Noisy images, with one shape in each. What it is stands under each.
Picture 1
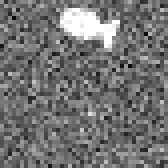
fish
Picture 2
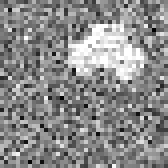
car
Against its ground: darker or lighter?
lighter
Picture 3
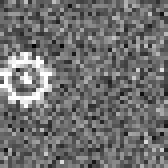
gear
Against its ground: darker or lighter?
lighter
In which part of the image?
middle left
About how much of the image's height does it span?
a third
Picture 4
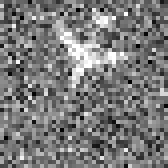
airplane
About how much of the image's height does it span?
half
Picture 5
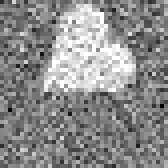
heart
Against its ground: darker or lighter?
lighter
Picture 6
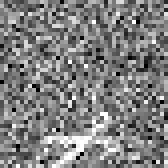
pair of scissors
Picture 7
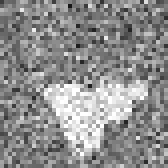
chess pawn
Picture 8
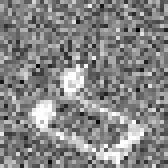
pair of musical notes
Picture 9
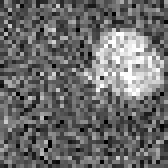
apple
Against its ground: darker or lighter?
lighter
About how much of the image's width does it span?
half
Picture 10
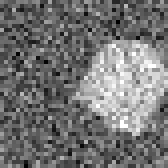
ghost
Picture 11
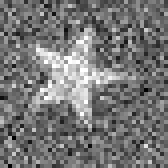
star
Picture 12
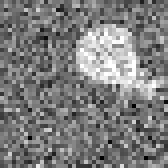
pear
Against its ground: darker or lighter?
lighter
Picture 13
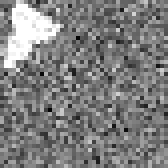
chess pawn
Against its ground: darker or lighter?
lighter
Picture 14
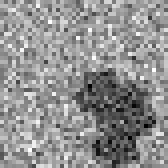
car
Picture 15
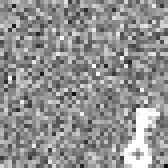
key
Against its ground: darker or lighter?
lighter
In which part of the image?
bottom right
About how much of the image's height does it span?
a third
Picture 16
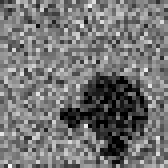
bear's head
